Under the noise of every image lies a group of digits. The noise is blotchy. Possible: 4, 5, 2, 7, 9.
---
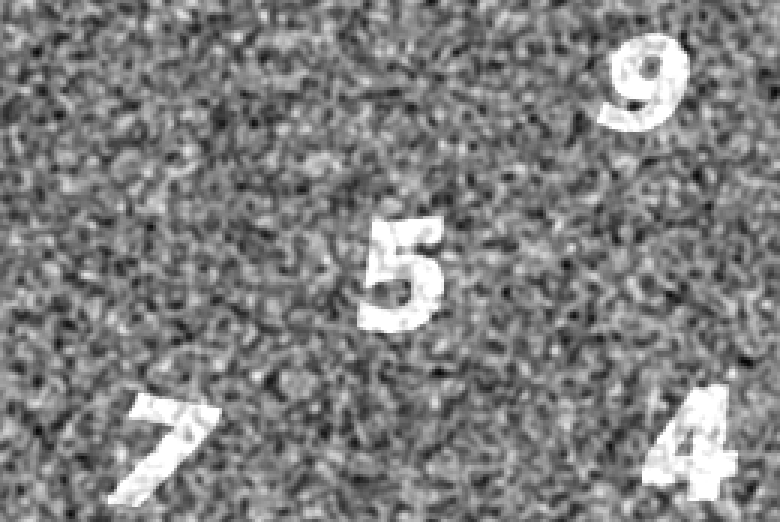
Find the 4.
bottom right
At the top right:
9
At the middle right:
nothing
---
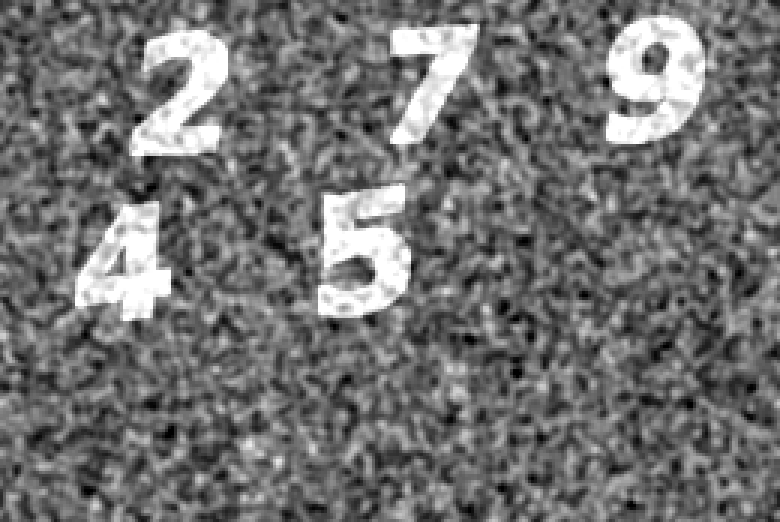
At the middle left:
4
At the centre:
5
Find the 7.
top middle
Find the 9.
top right
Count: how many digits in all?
5
